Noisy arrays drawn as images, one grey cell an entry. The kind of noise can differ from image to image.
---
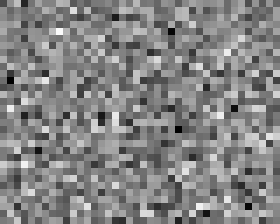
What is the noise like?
independent entries
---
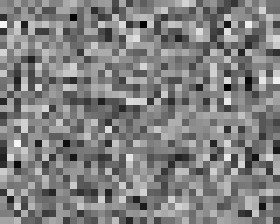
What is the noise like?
low rank plus noise
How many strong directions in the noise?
two
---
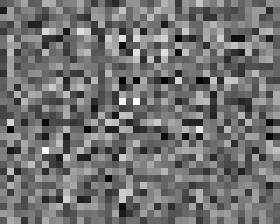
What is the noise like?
low rank plus noise
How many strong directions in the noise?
three or four
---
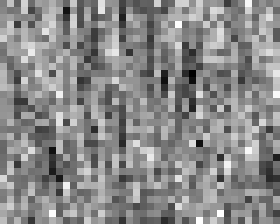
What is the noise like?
streaked along the columns
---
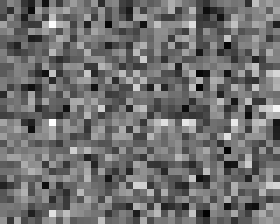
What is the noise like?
low rank plus noise
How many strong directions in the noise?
two
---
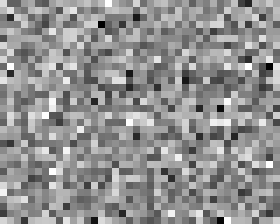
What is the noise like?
low rank plus noise
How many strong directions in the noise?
three or four
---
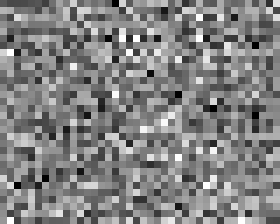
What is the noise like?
low rank plus noise
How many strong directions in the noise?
two
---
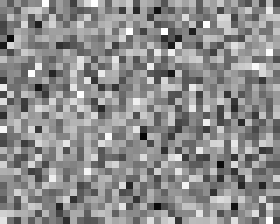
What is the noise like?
independent entries
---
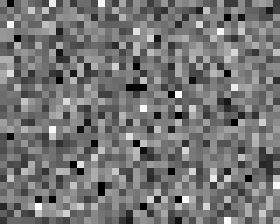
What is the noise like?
heavy tails
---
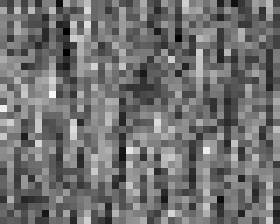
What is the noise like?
streaked along the columns
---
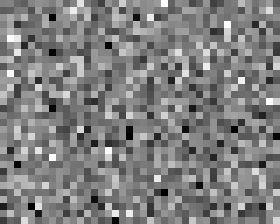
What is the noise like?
heavy tails
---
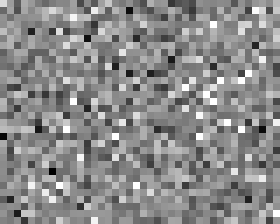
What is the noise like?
heavy tails
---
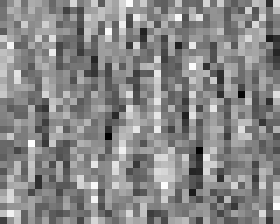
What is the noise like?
streaked along the columns
